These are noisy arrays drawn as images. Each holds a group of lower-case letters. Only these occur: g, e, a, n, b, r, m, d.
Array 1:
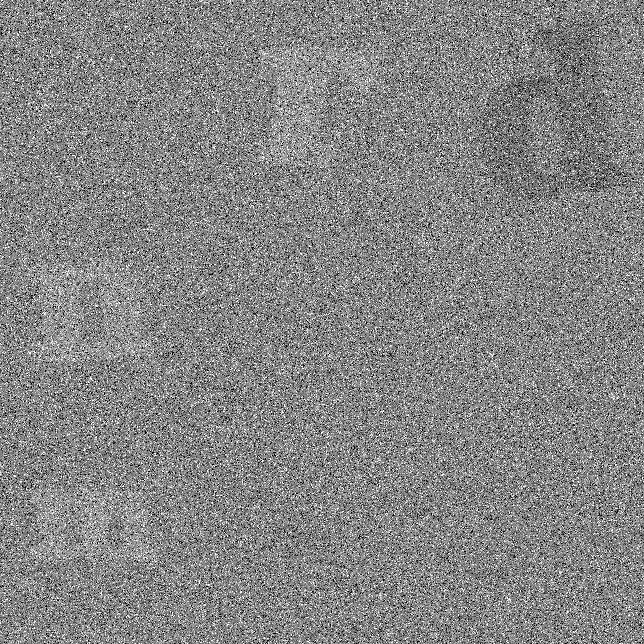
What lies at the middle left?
n
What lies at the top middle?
r
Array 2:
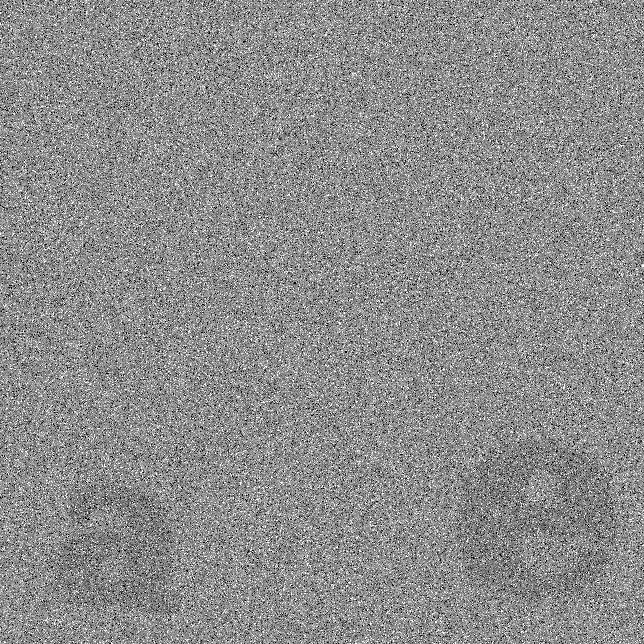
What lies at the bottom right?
e
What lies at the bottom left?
a
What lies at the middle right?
nothing
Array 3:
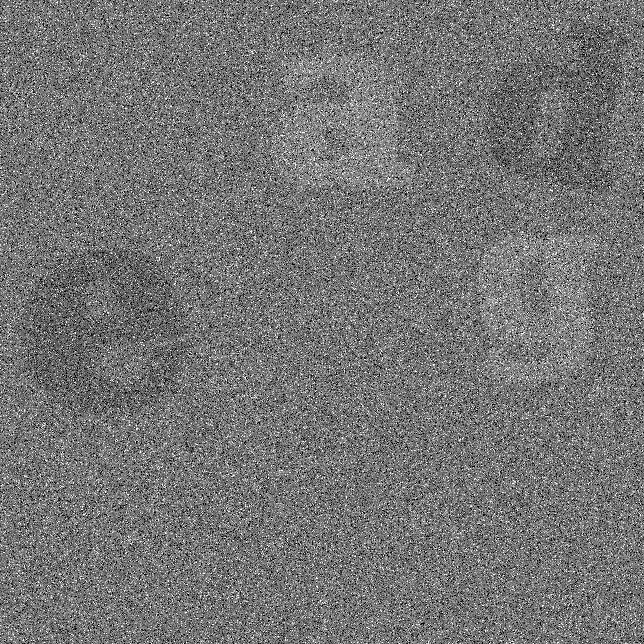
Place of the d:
top right
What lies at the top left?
nothing
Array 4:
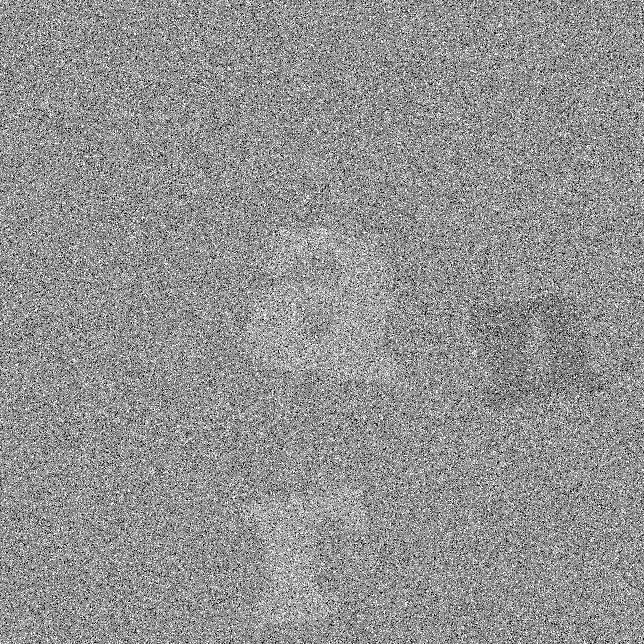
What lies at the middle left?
nothing
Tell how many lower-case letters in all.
3
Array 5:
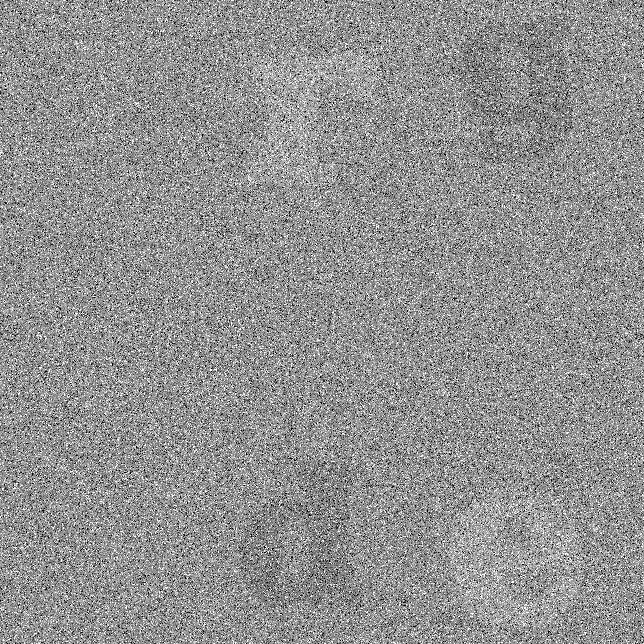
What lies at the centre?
nothing
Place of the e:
bottom right
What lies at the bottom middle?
d
